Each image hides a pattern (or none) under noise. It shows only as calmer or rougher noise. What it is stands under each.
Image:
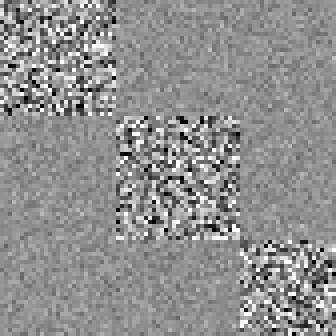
blocks along the diagonal
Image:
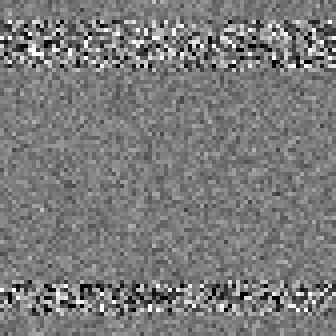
bands of rows
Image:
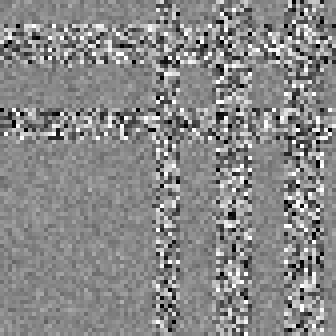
bands of rows crossing bands of columns
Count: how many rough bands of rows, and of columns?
2 and 3
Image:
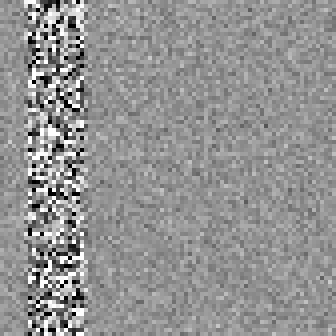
one band of columns
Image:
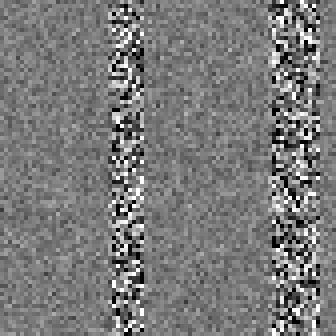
bands of columns
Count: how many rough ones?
2
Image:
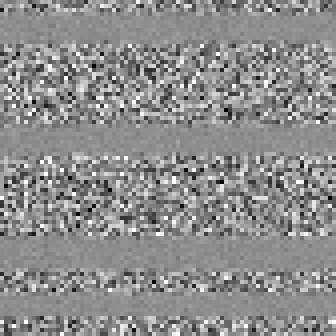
bands of rows
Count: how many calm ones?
4
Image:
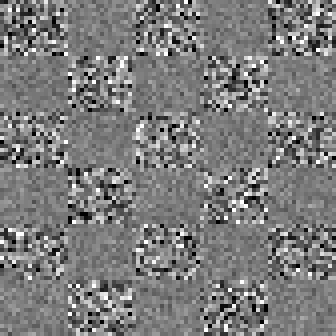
a checkerboard
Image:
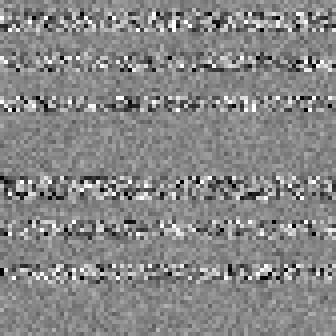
bands of rows
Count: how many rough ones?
6
